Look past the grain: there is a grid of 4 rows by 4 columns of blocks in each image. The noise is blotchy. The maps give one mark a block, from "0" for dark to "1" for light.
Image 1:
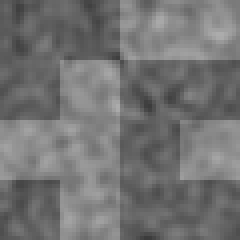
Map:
0011
0100
1101
0100
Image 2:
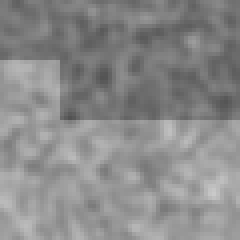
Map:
0000
1000
1111
1111
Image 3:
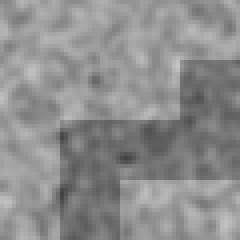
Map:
1111
1110
1000
1011
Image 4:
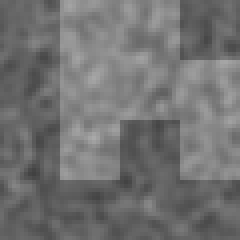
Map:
0110
0111
0101
0000
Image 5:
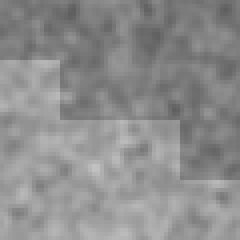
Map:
0000
1000
1110
1111
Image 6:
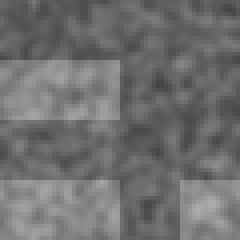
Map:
0000
1100
0000
1101
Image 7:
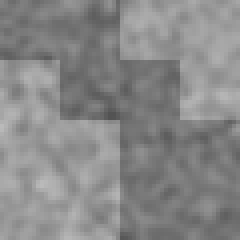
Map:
0011
1001
1100
1100
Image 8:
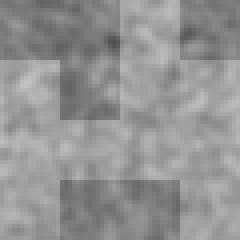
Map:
0010
1011
1111
1001
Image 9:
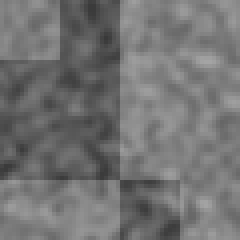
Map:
1011
0011
0011
1101
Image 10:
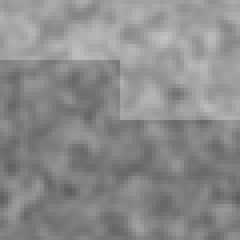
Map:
1111
0011
0000
0000
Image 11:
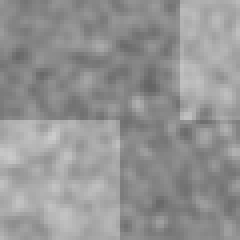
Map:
0001
0001
1100
1100
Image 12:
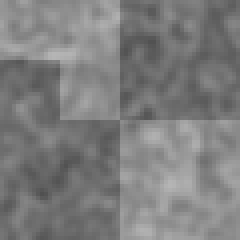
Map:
1100
0100
0011
0011
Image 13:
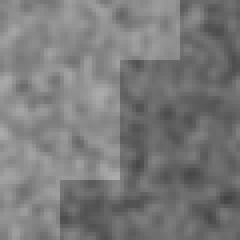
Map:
1110
1100
1100
1000
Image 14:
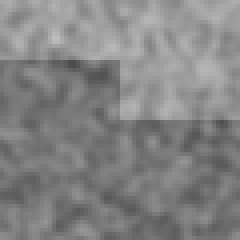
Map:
1111
0011
0000
0000
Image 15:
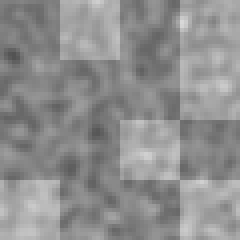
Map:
0101
0001
0010
1001
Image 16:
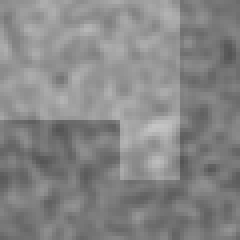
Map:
1110
1110
0010
0000
